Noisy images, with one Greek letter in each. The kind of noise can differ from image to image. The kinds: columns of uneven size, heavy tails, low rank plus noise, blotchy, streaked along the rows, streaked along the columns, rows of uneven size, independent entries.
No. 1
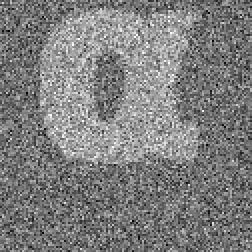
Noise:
independent entries
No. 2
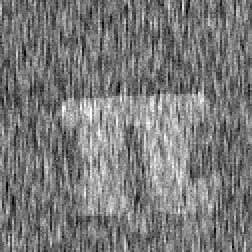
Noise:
streaked along the columns
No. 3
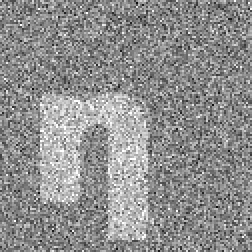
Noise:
independent entries
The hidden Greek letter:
eta
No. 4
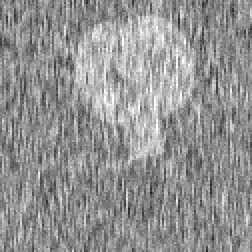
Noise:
streaked along the columns
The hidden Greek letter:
phi
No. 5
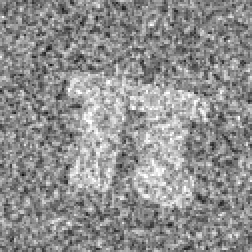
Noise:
blotchy
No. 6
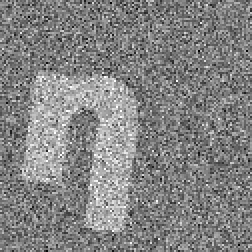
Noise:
independent entries
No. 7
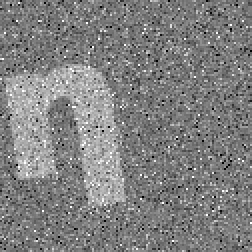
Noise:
heavy tails
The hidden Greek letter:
eta
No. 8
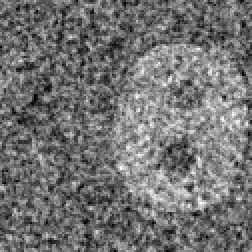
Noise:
blotchy
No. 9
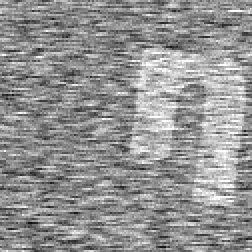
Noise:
streaked along the rows
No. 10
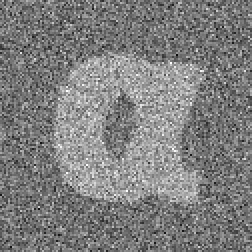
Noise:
independent entries
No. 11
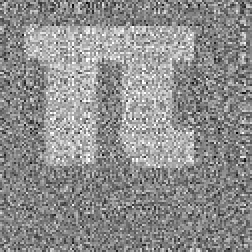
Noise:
low rank plus noise
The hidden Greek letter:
pi
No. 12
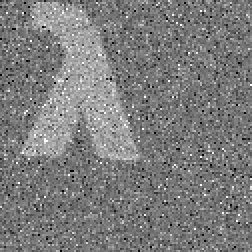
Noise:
heavy tails
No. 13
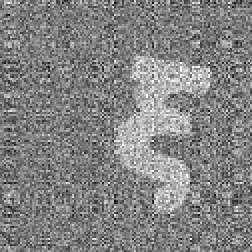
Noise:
low rank plus noise
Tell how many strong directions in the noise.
two
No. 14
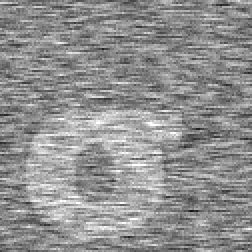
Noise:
streaked along the rows
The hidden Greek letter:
sigma
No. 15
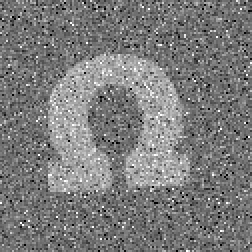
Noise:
heavy tails
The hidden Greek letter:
omega
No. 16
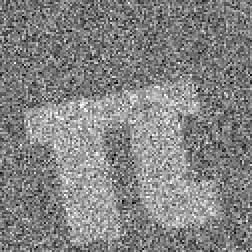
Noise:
independent entries
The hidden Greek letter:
pi
